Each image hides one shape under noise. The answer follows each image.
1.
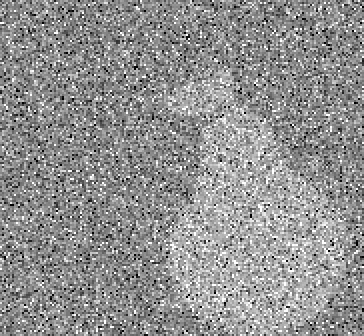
light pear
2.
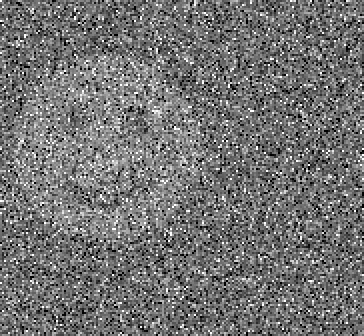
light smiling face
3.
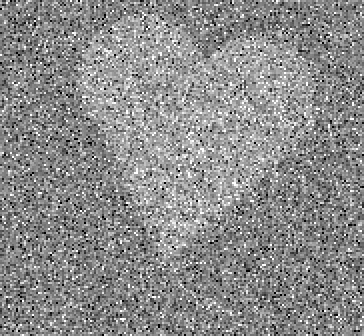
light heart
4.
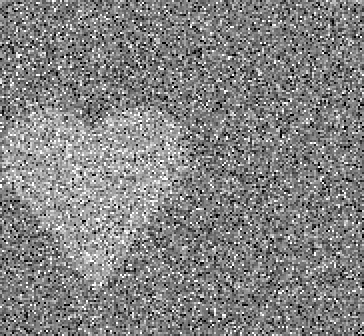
light heart
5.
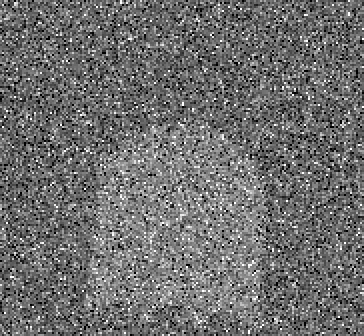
light ghost
